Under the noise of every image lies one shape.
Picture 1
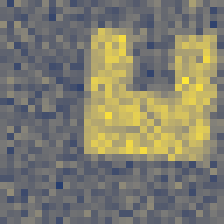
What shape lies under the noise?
square with a notch
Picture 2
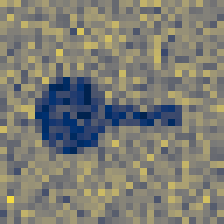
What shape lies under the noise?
lollipop
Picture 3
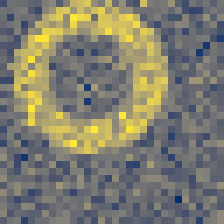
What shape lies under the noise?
ring
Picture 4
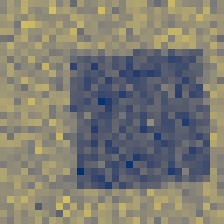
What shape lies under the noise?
square
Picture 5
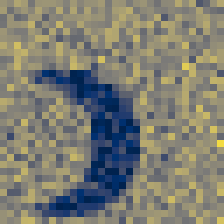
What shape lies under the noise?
crescent
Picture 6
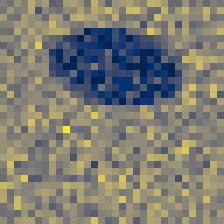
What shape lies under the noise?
ellipse
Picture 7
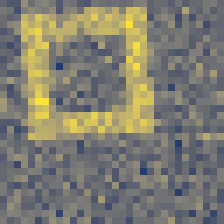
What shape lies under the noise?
square frame
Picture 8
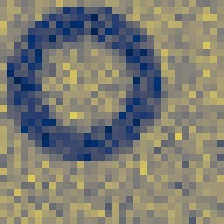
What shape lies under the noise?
ring
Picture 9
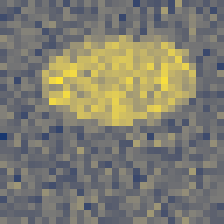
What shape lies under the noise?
ellipse
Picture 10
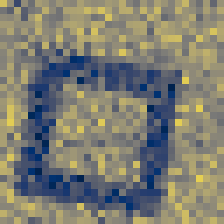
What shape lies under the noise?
square frame
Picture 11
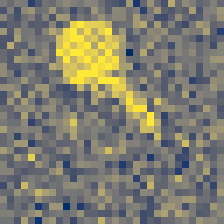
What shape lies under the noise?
lollipop
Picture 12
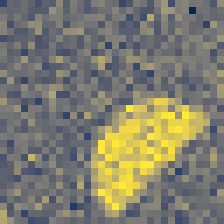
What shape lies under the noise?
half disc
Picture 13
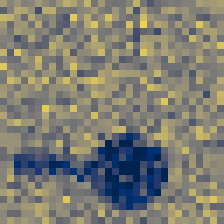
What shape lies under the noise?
lollipop
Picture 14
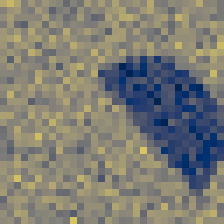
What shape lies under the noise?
half disc
